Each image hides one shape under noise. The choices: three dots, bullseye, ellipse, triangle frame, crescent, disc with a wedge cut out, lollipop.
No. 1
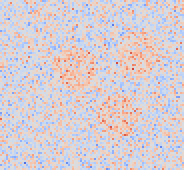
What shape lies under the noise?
three dots
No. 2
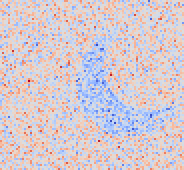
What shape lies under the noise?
crescent
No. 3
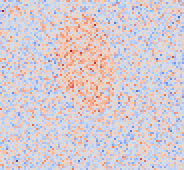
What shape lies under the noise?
ellipse
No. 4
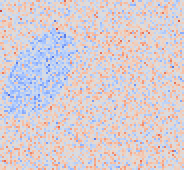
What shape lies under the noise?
ellipse
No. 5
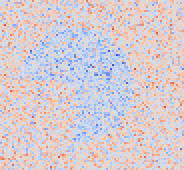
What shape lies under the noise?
disc with a wedge cut out
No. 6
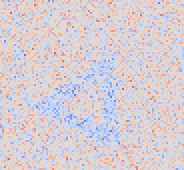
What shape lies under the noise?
triangle frame
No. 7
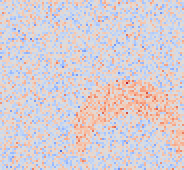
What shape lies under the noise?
crescent
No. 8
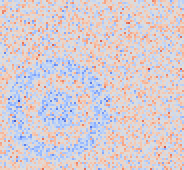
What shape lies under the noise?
bullseye
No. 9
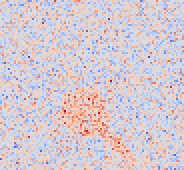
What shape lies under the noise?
lollipop
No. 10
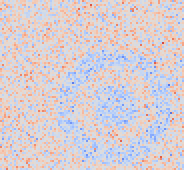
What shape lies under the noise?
bullseye
